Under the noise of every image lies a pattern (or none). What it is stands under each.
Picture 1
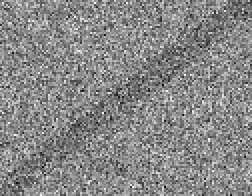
a diagonal band
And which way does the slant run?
bottom left to top right
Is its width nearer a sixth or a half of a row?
a sixth
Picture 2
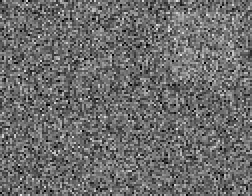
one block
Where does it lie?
top right
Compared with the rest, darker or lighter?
lighter
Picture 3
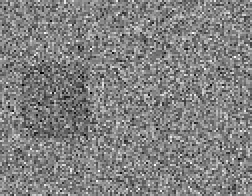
one block
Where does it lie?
middle left
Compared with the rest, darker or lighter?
darker
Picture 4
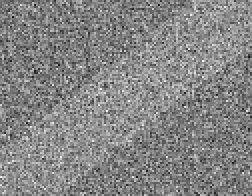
a diagonal band
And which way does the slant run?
bottom left to top right
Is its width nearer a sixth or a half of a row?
a half
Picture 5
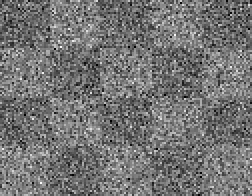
a checkerboard
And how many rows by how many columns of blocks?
4 by 5
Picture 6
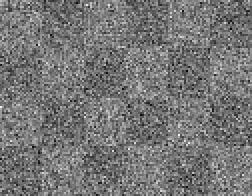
a checkerboard
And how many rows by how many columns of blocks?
4 by 6
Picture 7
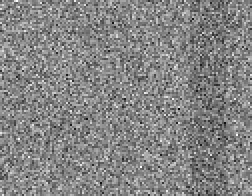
one band of columns
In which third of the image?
right
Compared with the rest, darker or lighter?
darker
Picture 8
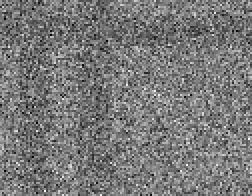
bands of rows crossing bands of columns
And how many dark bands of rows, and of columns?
1 and 2
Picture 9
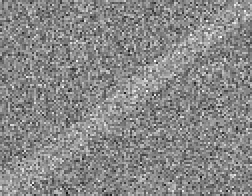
a diagonal band
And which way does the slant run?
bottom left to top right
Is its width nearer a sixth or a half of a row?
a sixth
